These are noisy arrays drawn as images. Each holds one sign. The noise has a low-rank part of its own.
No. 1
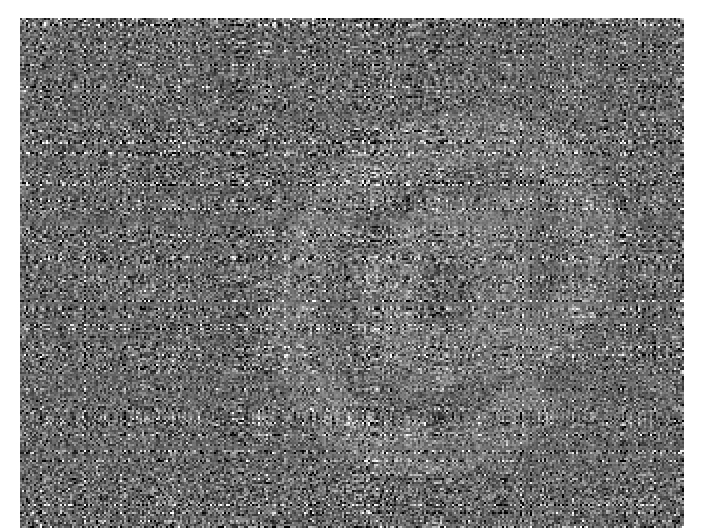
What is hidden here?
light at sign
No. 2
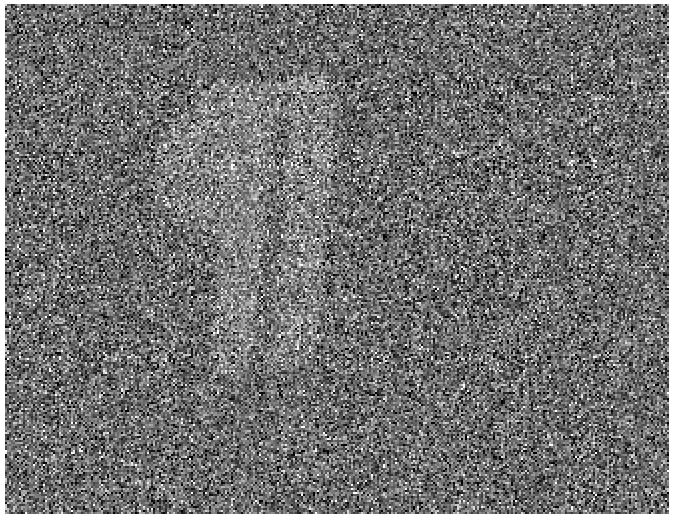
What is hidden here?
light pilcrow
